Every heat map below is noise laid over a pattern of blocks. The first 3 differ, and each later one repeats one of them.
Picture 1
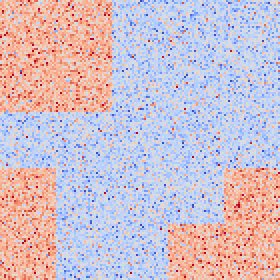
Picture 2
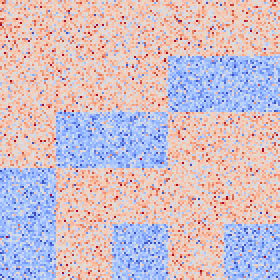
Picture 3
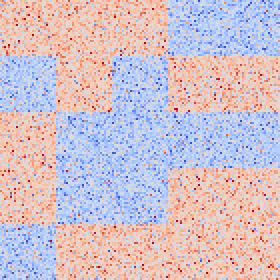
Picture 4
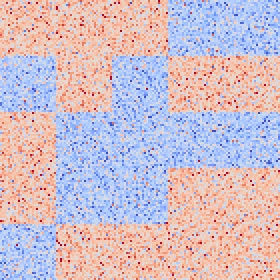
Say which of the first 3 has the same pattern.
3
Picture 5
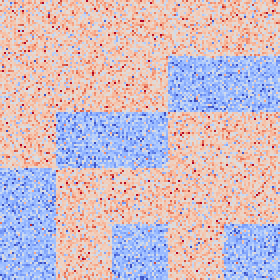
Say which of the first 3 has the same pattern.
2
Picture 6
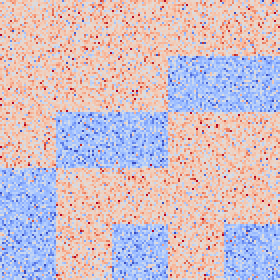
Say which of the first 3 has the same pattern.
2
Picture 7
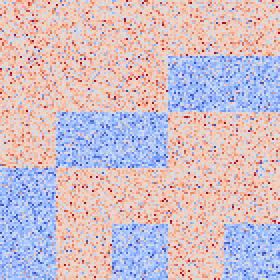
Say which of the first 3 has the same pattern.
2
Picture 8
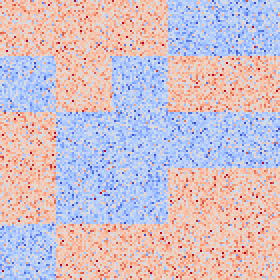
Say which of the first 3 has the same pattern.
3
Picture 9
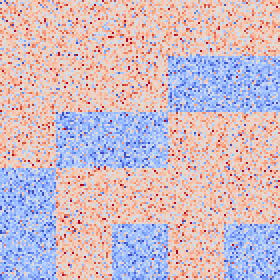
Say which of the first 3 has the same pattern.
2
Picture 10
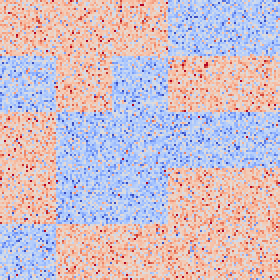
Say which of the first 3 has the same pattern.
3
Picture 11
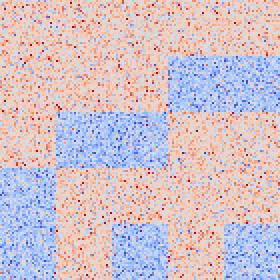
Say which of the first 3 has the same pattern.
2
